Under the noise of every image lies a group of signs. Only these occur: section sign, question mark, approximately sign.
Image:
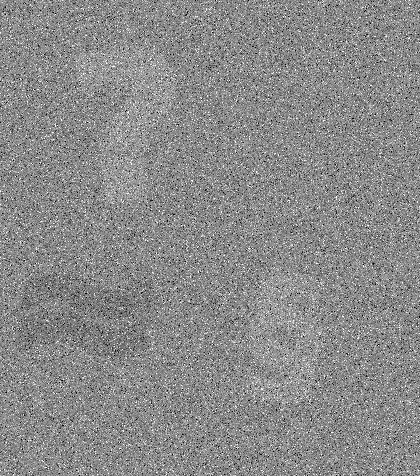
top left: light question mark; bottom left: dark approximately sign; bottom right: light section sign
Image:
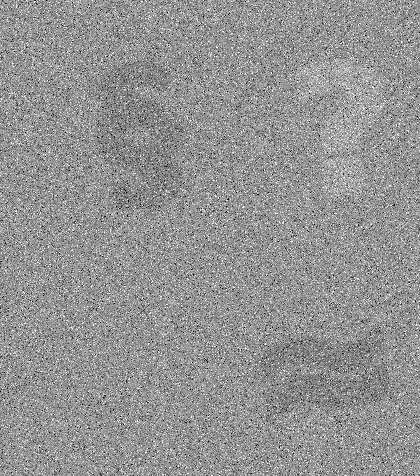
top left: dark section sign; top right: light question mark; bottom right: dark approximately sign
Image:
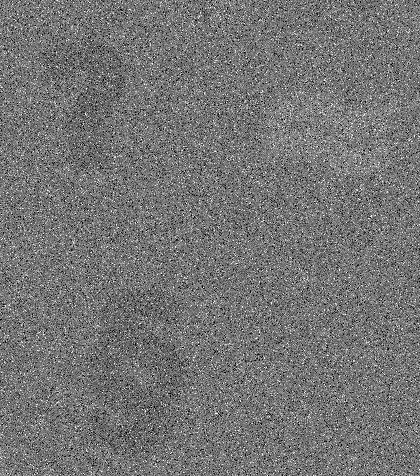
top left: dark question mark; top right: light approximately sign; bottom left: dark section sign
